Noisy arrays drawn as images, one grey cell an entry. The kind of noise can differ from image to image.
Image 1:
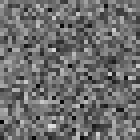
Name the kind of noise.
independent entries
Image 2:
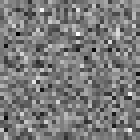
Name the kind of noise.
low rank plus noise
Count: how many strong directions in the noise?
five to eight
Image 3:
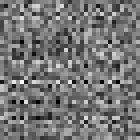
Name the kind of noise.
low rank plus noise
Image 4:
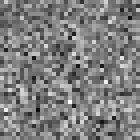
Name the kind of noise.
independent entries
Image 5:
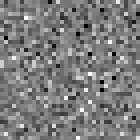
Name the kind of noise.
heavy tails
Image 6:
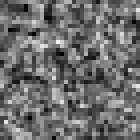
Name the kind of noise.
blotchy
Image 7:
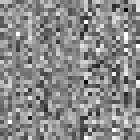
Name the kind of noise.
columns of uneven size
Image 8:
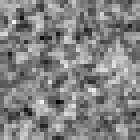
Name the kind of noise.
blotchy
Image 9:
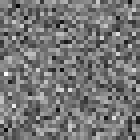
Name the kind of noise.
independent entries
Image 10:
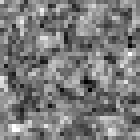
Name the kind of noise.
blotchy
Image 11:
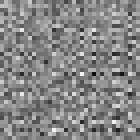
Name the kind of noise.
low rank plus noise
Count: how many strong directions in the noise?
one
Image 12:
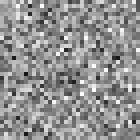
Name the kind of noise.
independent entries
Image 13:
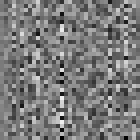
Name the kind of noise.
columns of uneven size
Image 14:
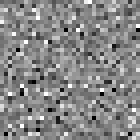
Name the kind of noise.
heavy tails
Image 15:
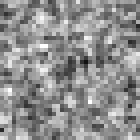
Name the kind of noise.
blotchy
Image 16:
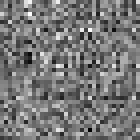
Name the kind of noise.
low rank plus noise
